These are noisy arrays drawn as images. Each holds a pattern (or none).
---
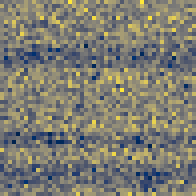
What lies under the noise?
bands of rows
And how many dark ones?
3
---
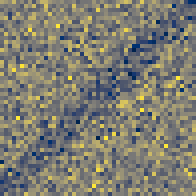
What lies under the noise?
a diagonal band
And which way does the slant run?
bottom left to top right
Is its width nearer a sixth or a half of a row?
a sixth
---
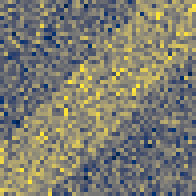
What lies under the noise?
a diagonal band
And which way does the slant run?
bottom left to top right
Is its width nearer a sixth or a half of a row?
a half
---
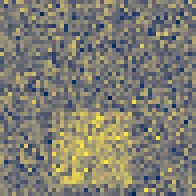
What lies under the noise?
one block
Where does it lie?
bottom middle
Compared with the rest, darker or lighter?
lighter
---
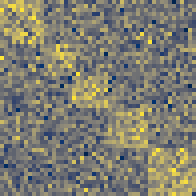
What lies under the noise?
blocks along the diagonal
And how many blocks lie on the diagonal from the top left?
5
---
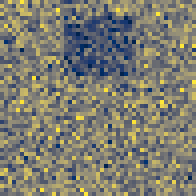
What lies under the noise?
one block
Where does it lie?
top middle
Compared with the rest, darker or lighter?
darker
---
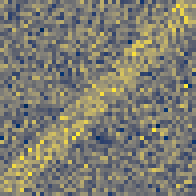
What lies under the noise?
a diagonal band
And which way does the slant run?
bottom left to top right
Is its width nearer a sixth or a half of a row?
a sixth
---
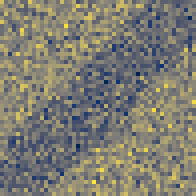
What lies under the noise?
a diagonal band
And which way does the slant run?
bottom left to top right
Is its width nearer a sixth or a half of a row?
a half
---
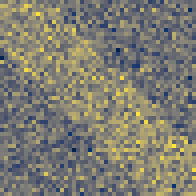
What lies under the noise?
a diagonal band
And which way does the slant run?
top left to bottom right
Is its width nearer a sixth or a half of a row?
a half
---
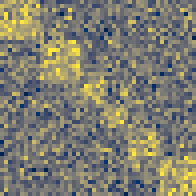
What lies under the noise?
blocks along the diagonal
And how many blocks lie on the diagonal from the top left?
6
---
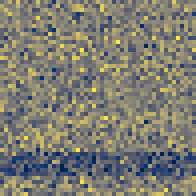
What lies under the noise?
one band of rows
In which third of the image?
bottom
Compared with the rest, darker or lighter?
darker
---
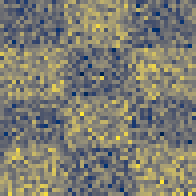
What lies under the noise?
a checkerboard
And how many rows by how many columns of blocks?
4 by 3
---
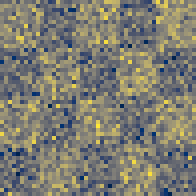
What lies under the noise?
a checkerboard
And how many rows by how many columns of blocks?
4 by 5
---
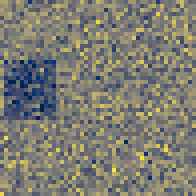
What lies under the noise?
one block
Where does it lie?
middle left
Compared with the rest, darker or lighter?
darker
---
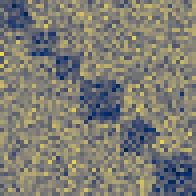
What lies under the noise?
blocks along the diagonal
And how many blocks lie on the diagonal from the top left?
6
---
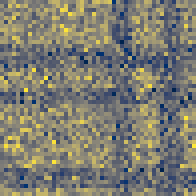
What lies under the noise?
bands of rows crossing bands of columns
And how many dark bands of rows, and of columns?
3 and 2
